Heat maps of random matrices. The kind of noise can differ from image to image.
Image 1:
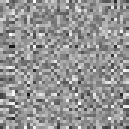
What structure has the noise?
low rank plus noise
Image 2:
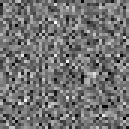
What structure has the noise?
low rank plus noise
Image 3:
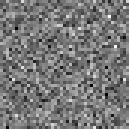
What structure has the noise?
independent entries
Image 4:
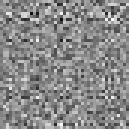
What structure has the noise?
low rank plus noise
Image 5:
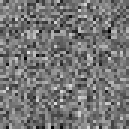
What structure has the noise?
low rank plus noise
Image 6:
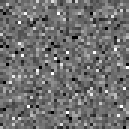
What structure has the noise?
heavy tails
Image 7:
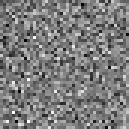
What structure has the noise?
independent entries
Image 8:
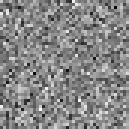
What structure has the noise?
independent entries
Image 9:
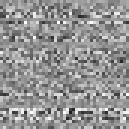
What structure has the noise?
rows of uneven size
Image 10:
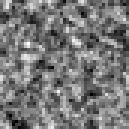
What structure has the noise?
blotchy
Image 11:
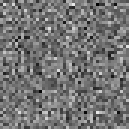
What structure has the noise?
low rank plus noise
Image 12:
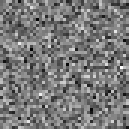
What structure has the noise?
independent entries
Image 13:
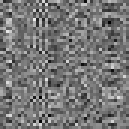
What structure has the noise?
low rank plus noise
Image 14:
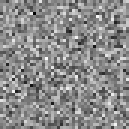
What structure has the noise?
independent entries
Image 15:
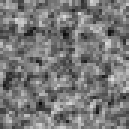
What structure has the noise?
blotchy
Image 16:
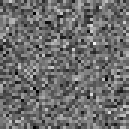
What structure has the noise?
independent entries
